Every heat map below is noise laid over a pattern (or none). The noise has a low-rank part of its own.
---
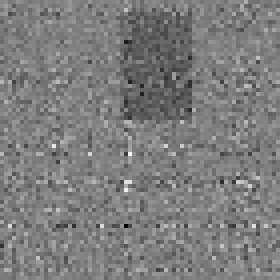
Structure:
one block
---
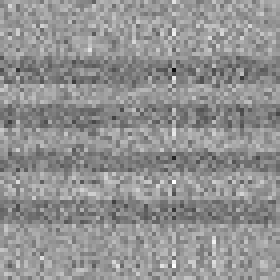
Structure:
bands of rows
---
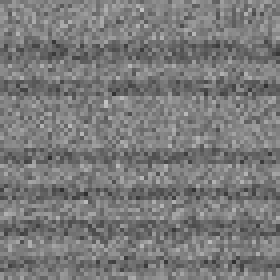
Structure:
bands of rows
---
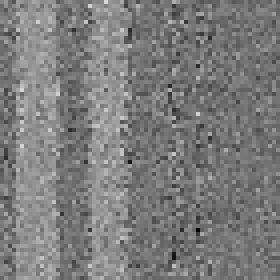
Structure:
bands of columns
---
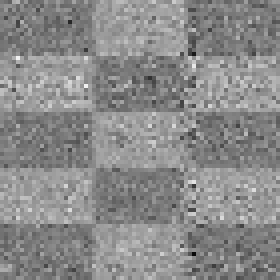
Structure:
a checkerboard
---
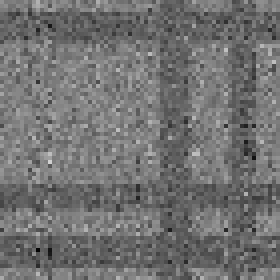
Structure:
bands of rows crossing bands of columns
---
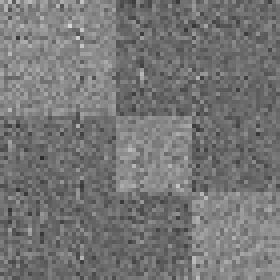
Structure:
blocks along the diagonal
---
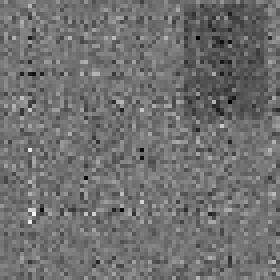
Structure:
one block
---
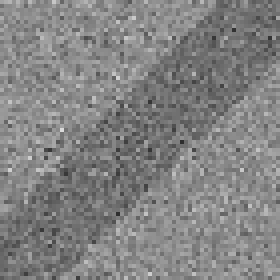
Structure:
a diagonal band
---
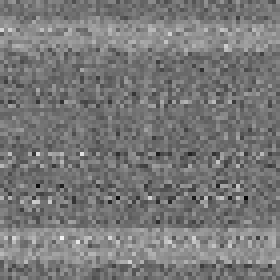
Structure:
bands of rows
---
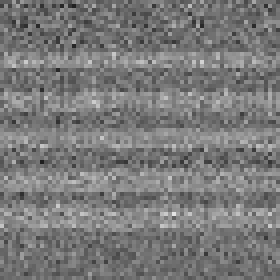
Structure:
bands of rows
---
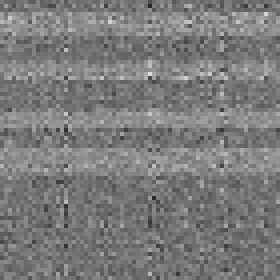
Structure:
bands of rows
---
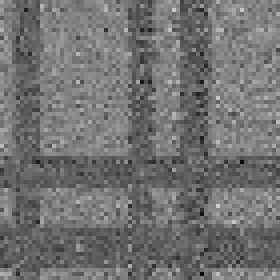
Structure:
bands of rows crossing bands of columns
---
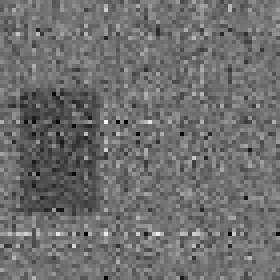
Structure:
one block
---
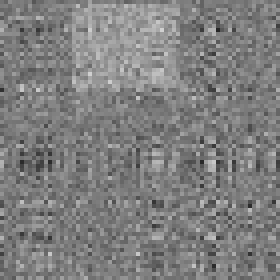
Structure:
one block
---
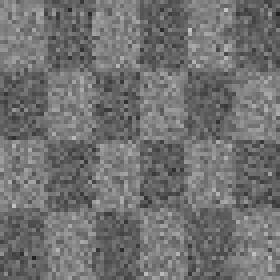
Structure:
a checkerboard
